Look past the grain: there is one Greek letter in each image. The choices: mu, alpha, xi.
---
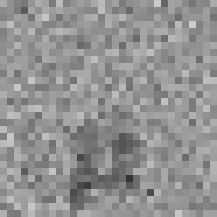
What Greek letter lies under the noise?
mu
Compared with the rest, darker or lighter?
darker
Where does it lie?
bottom middle
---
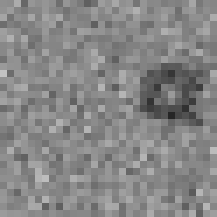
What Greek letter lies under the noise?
alpha
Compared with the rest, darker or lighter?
darker
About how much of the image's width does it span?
a third
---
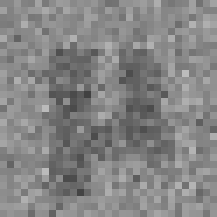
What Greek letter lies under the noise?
mu
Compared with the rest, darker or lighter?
darker
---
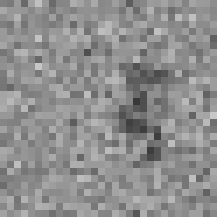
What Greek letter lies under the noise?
xi
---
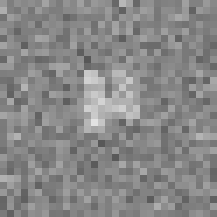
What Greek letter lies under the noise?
mu
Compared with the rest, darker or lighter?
lighter
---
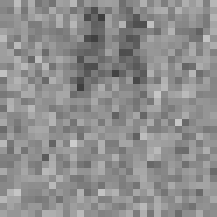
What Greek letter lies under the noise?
mu
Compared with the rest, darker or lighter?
darker
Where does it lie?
top middle
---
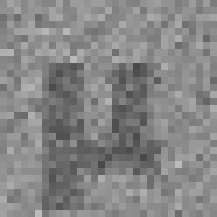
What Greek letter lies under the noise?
mu
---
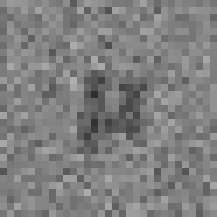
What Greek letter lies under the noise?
mu
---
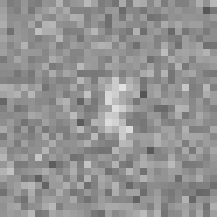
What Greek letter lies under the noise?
xi
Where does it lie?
centre
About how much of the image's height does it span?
a third
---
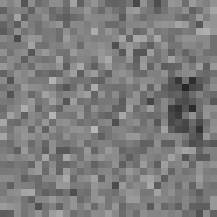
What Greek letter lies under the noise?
xi
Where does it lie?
middle right
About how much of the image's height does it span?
a third
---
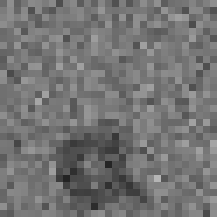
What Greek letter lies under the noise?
alpha
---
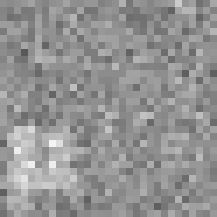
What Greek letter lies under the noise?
mu
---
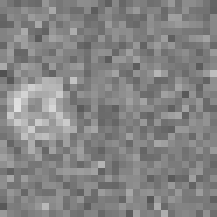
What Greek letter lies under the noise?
alpha
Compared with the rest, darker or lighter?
lighter
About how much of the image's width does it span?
a third
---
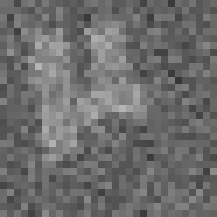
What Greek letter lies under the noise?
mu
